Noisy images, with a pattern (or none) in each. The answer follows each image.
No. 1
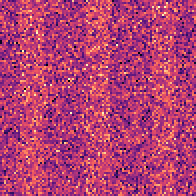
vertical stripes
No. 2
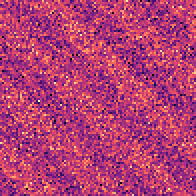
diagonal stripes
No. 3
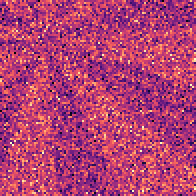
spokes from one point
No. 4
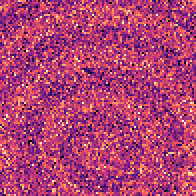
rings round one point
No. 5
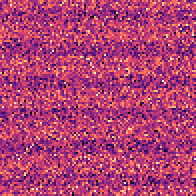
horizontal stripes
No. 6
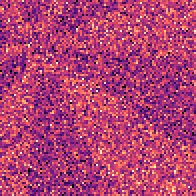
spokes from one point
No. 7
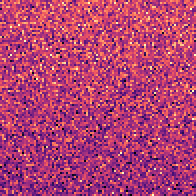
a smooth slope
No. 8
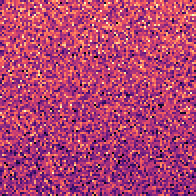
a smooth slope
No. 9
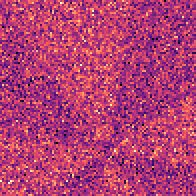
spokes from one point
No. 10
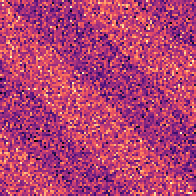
diagonal stripes
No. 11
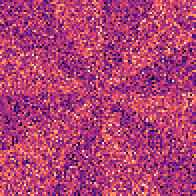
spokes from one point
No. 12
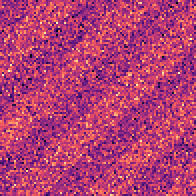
diagonal stripes
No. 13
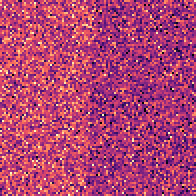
a sharp edge
